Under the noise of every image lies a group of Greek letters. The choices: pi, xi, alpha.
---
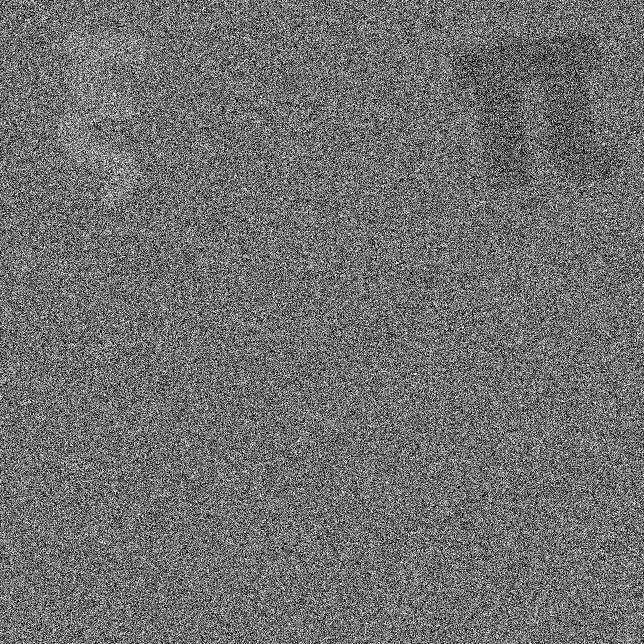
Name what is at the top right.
pi
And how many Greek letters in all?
2
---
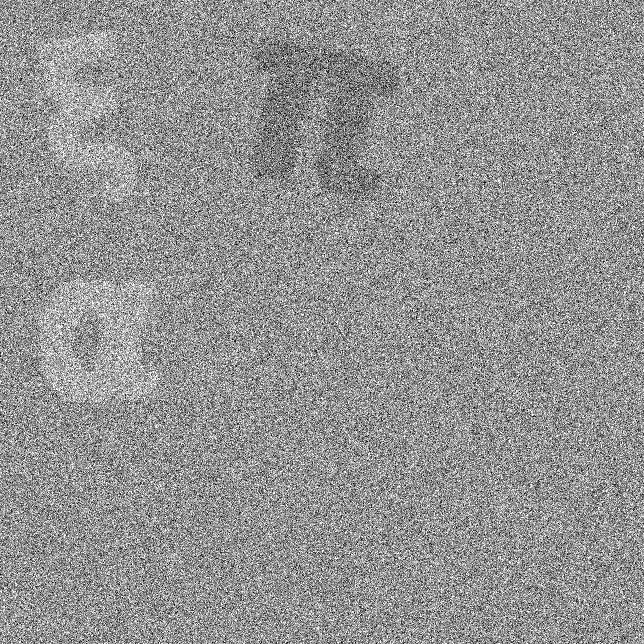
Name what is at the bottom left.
nothing
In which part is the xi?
top left
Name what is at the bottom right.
nothing
